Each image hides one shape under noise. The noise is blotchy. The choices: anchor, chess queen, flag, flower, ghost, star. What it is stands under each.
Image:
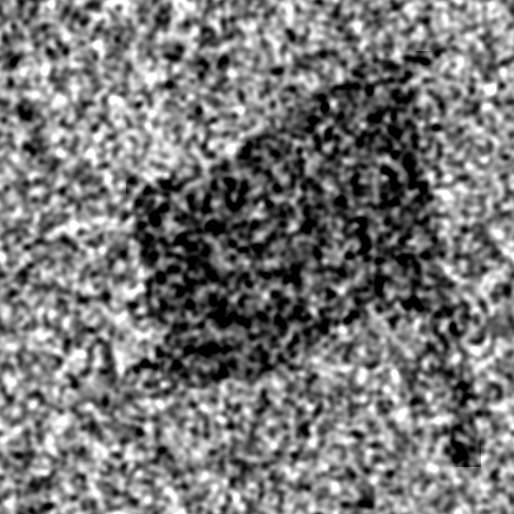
dark flag
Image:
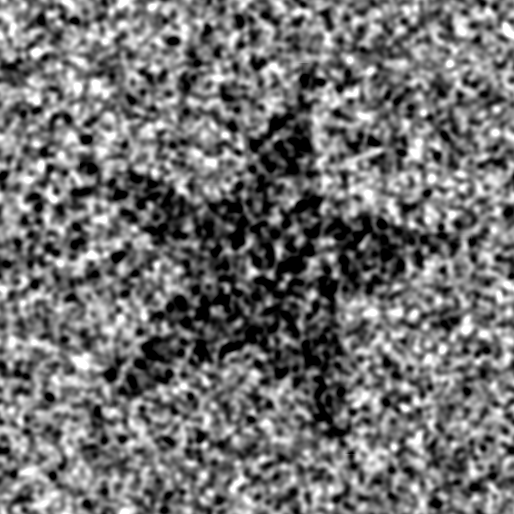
dark star
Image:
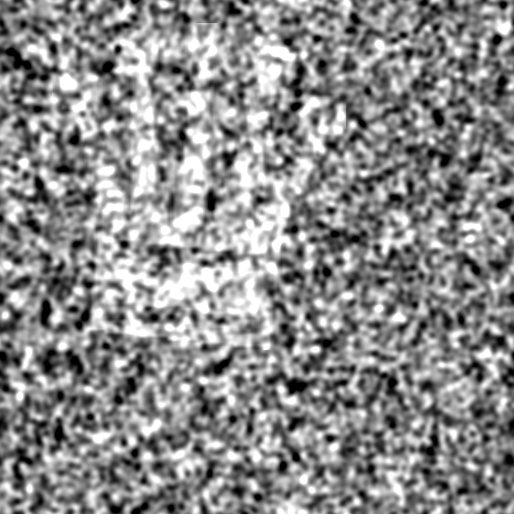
light chess queen
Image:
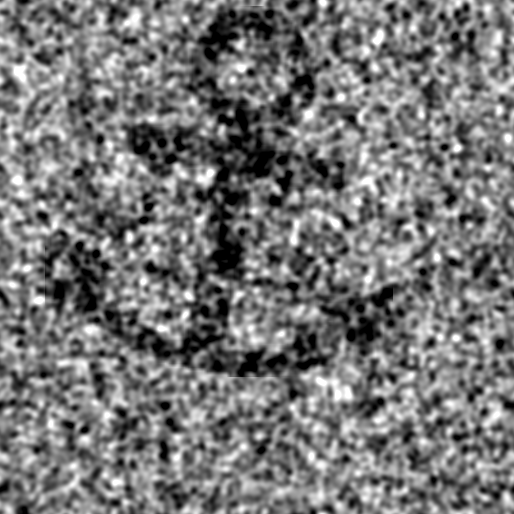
dark anchor
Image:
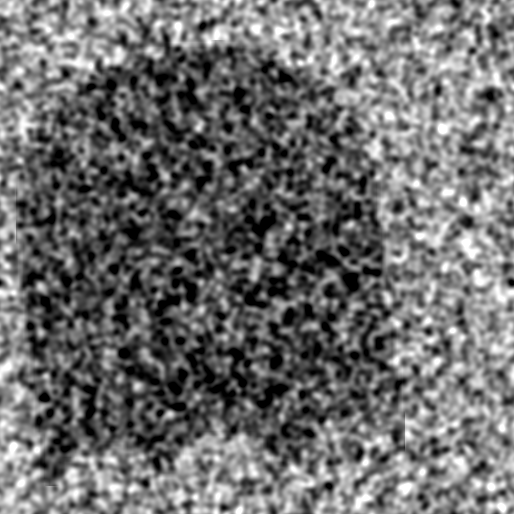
dark ghost
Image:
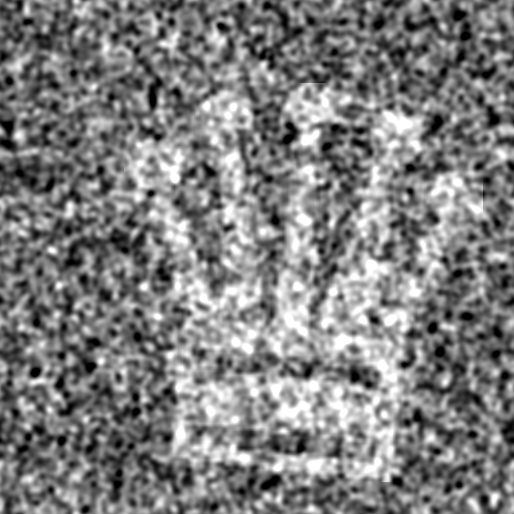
light chess queen
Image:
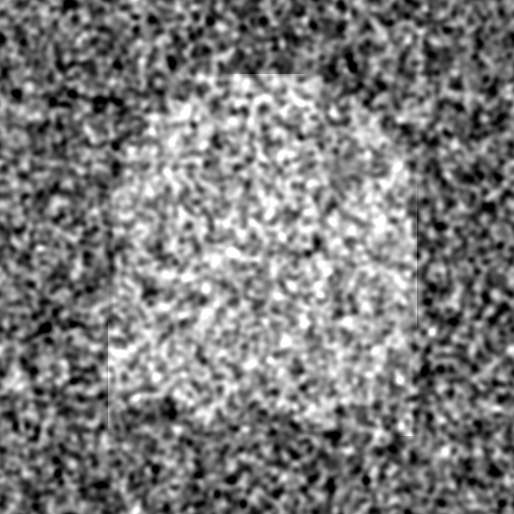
light ghost
